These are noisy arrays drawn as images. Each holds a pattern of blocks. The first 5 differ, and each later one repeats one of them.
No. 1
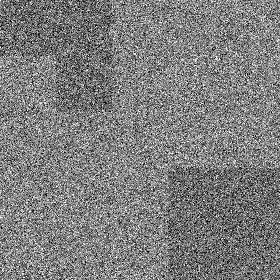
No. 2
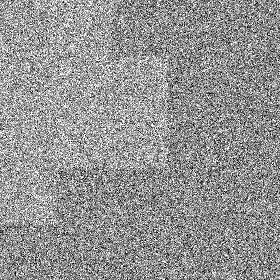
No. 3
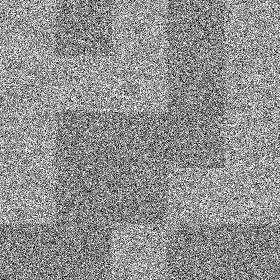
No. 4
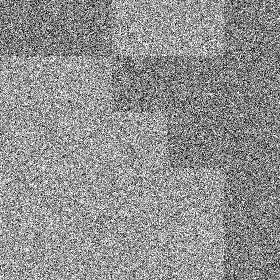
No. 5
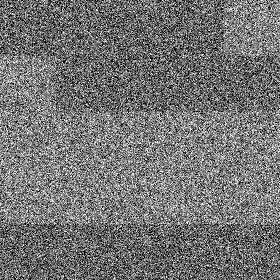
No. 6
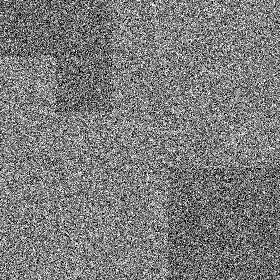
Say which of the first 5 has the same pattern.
1
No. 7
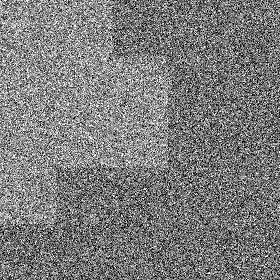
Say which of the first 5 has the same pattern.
2
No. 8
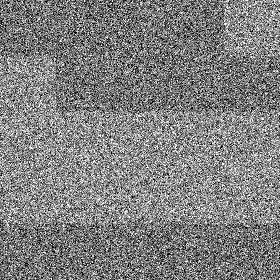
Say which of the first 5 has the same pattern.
5
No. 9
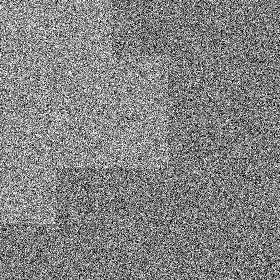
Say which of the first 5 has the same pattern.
2
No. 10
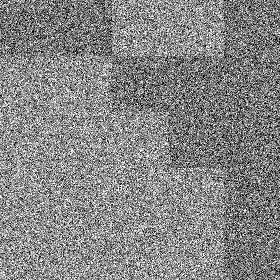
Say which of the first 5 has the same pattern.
4
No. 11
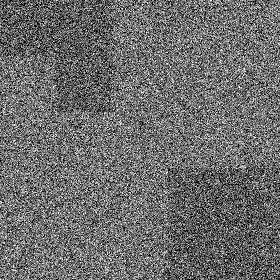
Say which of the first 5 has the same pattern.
1
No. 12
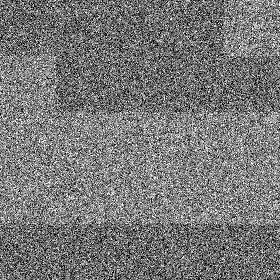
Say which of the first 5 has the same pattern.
5
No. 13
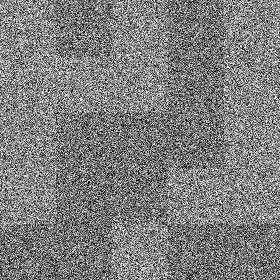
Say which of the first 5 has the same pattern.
3
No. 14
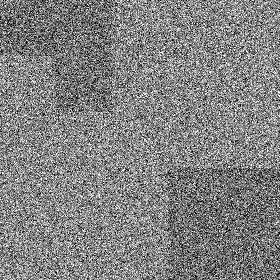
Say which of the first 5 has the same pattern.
1
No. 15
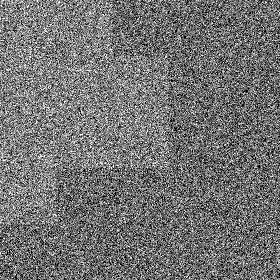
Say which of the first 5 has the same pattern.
2
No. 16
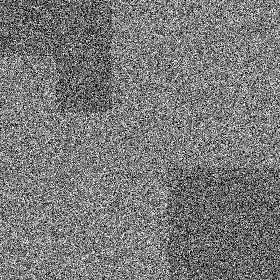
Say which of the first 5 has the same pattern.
1
